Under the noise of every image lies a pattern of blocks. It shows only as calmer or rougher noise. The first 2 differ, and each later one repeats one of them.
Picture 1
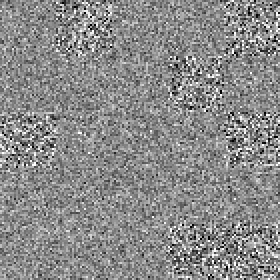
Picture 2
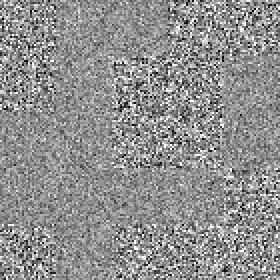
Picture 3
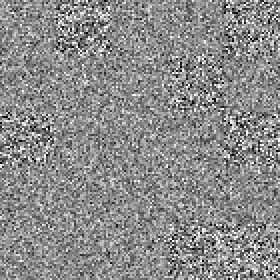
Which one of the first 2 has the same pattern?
1
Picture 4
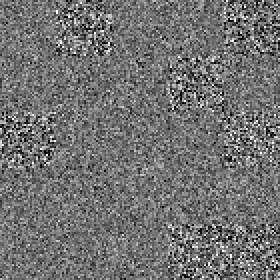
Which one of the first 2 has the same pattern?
1
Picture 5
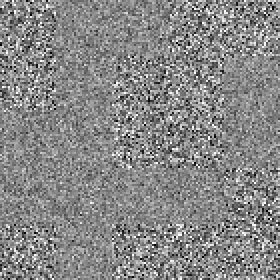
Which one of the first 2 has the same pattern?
2
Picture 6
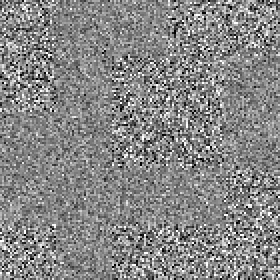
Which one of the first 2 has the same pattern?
2
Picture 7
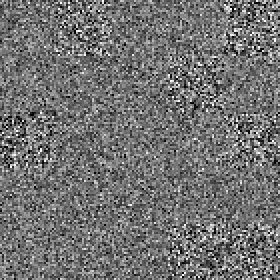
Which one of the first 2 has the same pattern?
1
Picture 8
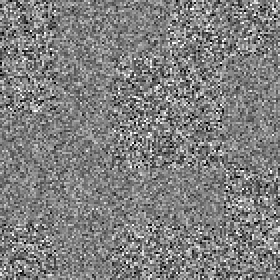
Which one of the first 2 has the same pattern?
2
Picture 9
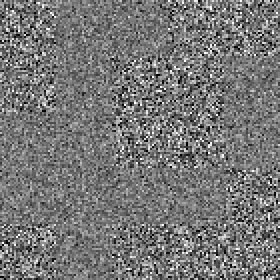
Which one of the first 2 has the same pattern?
2
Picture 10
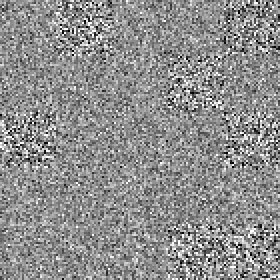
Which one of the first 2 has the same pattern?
1
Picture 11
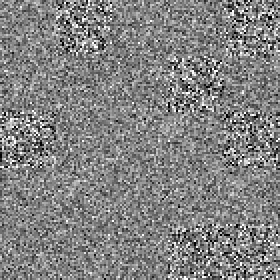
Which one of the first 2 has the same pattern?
1
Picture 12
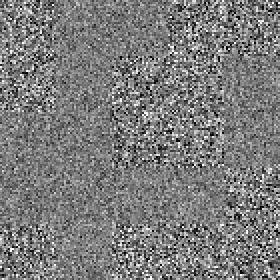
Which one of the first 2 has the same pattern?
2
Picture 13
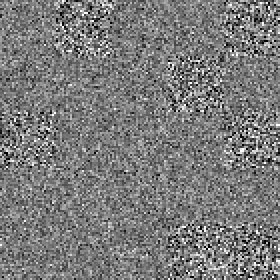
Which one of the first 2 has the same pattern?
1
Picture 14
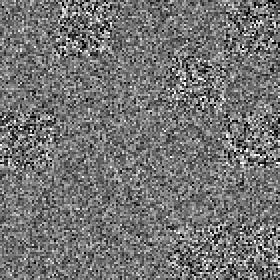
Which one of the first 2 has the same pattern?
1
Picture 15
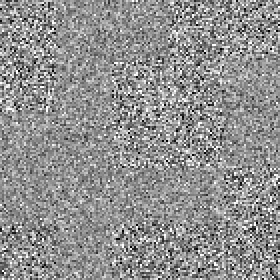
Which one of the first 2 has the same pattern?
2
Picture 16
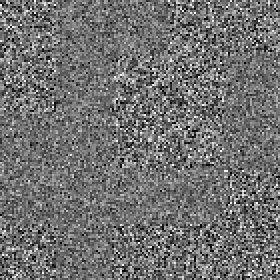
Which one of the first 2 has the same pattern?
2
